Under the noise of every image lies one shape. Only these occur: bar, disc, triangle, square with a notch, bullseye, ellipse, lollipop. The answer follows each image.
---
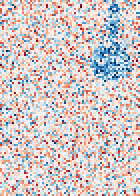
lollipop
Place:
top right
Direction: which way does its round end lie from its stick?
down
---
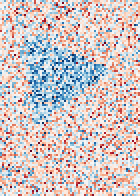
triangle
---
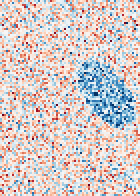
ellipse
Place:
middle right
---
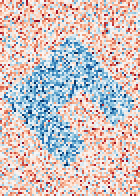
square with a notch
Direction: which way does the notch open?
down and right
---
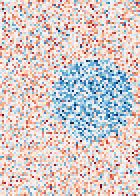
disc
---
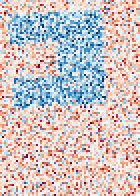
square with a notch
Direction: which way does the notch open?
left
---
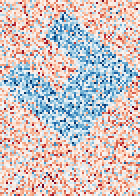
square with a notch
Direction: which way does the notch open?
up and left
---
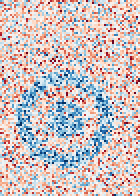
bullseye
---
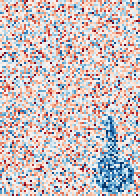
lollipop
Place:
bottom right
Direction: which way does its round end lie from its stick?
down
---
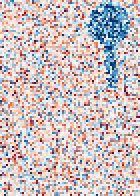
lollipop
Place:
top right
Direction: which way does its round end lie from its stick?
up
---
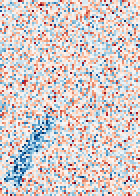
bar
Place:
bottom left
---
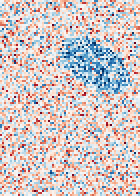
ellipse
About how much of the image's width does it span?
half
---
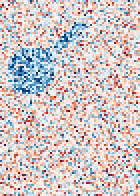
lollipop
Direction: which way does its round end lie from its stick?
down and left
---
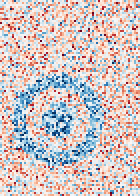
bullseye
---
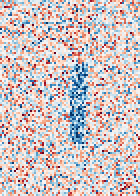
bar
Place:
centre
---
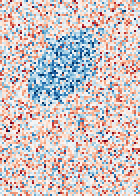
ellipse
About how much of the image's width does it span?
half
